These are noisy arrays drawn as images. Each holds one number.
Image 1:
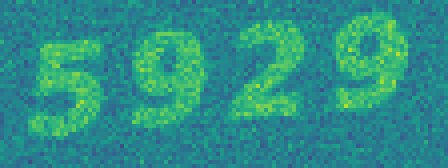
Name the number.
5929
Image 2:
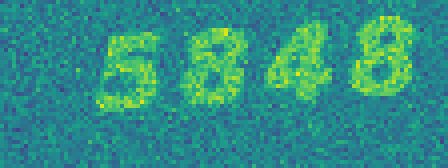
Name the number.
5848
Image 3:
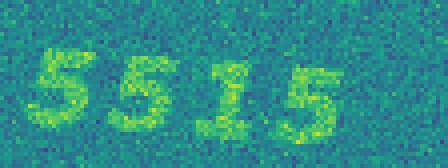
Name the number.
5515
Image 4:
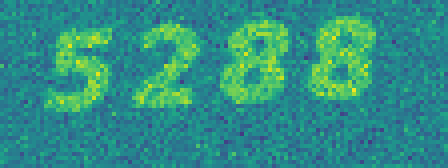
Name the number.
5288
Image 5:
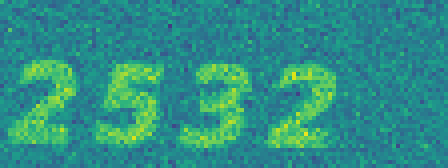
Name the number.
2532
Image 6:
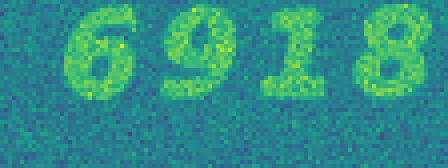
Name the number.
6918
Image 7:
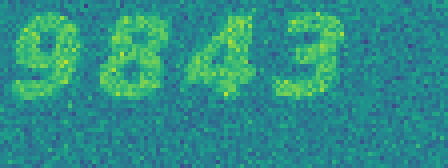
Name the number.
9843
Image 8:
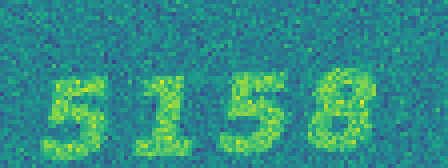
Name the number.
5158
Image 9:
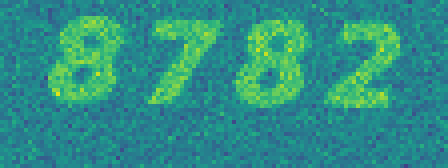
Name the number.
8782
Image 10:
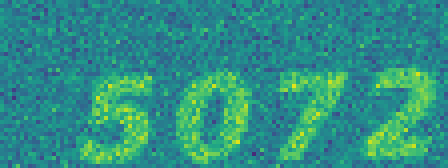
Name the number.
5072
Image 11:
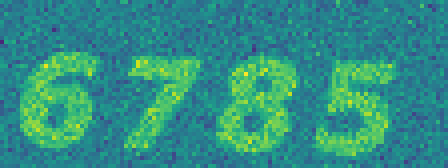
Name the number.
6785
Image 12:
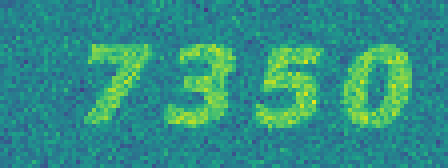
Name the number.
7350
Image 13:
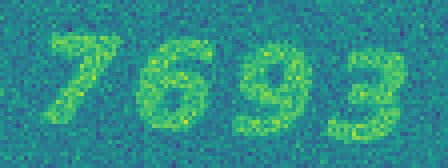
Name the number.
7693
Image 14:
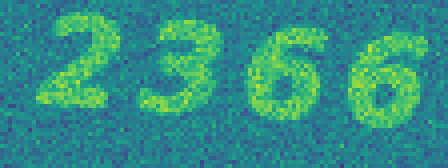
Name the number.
2366
